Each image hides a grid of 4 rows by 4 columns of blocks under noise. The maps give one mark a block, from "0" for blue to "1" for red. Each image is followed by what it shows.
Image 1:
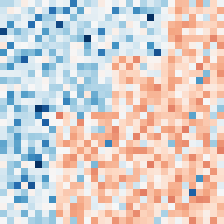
0001
0011
0111
0111
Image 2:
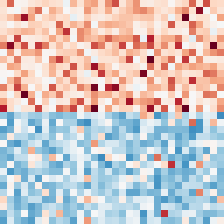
1111
1111
0000
0000
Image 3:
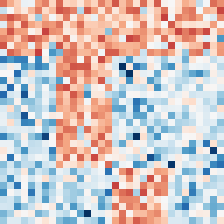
1111
0100
0100
0010
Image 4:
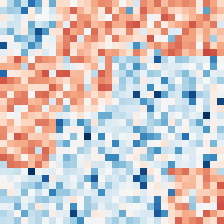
0111
1100
1000
0001
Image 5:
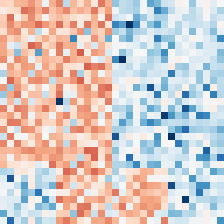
1100
1100
1100
0110
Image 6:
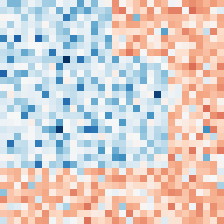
0011
0001
0001
1111
